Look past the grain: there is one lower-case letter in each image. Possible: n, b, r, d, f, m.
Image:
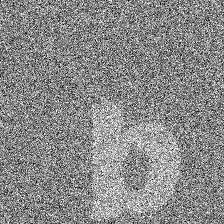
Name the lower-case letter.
b
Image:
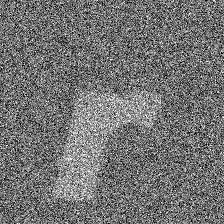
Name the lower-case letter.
r
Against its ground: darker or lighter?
lighter
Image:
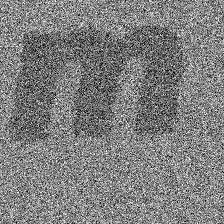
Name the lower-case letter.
m
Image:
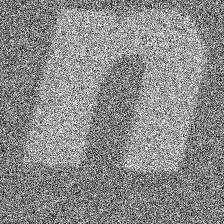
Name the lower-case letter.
n
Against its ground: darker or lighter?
lighter
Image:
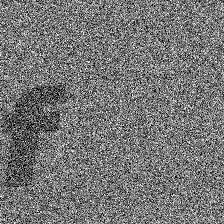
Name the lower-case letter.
f
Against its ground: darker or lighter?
darker
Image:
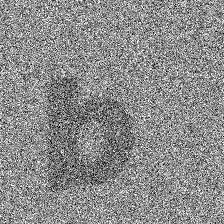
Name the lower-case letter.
b
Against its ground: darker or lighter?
darker
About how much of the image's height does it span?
half
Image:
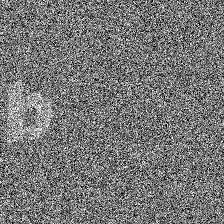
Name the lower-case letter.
b
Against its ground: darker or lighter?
lighter
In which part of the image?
middle left
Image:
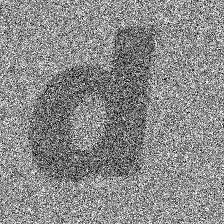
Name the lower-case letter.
d
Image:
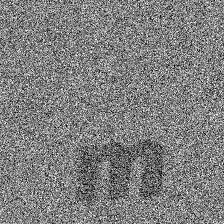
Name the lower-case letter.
m
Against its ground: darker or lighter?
darker
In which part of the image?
bottom middle
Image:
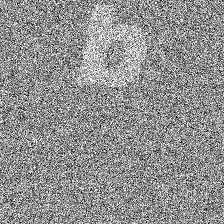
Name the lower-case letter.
b
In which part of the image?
top middle
